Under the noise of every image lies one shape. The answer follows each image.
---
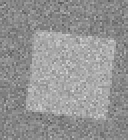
light square
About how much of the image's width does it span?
two thirds
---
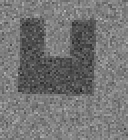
dark square with a notch
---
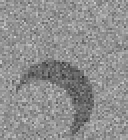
dark crescent
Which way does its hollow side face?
down and left
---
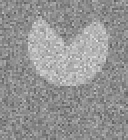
light disc with a wedge cut out
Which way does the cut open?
up
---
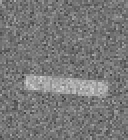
light bar
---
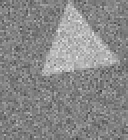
light triangle
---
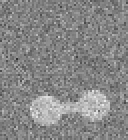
light dumbbell
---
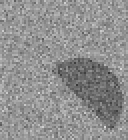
dark half disc
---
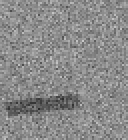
dark bar
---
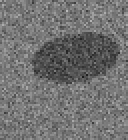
dark ellipse
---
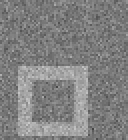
light square frame
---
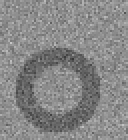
dark ring
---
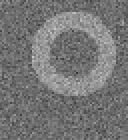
light ring
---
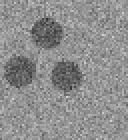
dark three dots
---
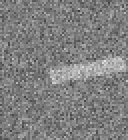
light bar
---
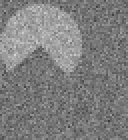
light disc with a wedge cut out
